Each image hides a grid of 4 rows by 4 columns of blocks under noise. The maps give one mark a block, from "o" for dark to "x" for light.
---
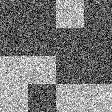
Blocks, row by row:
o o x o
o o o o
x x o o
x o x x
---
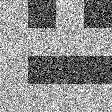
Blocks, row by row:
x o x o
x x x x
x o o o
x x x x
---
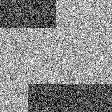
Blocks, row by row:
o o x x
x x x x
x x x x
x o o o
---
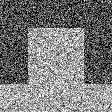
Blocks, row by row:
o o o o
o x x o
o x x o
x x x x
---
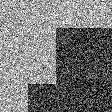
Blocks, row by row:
x x x x
x x o o
x x o o
x o o o
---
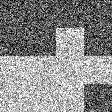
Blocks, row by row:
o o o o
o o x o
x x x x
x x x o
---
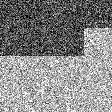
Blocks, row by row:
o o o o
o o o x
x x x x
x x x x
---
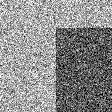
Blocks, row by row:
x x x x
x x o o
x x o o
x x o o
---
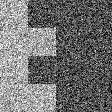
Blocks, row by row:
x o o o
x x o o
x o o o
x x o o
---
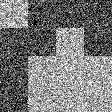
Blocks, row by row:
x o o o
o o x o
o x x x
o x x x
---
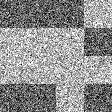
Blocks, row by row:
o o o x
x x x o
x x x x
o o x o
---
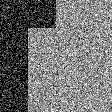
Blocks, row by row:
o o x x
o x x x
o x x x
o x x x
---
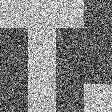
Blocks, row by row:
x x x o
o x o o
o x o o
o x o x
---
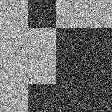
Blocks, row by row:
x o x x
x x o o
x x o o
x o o o
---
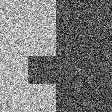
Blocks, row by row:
x x o o
x x o o
x o o o
x x o o
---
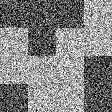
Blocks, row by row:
o o o x
x o x x
x x x o
o x x o
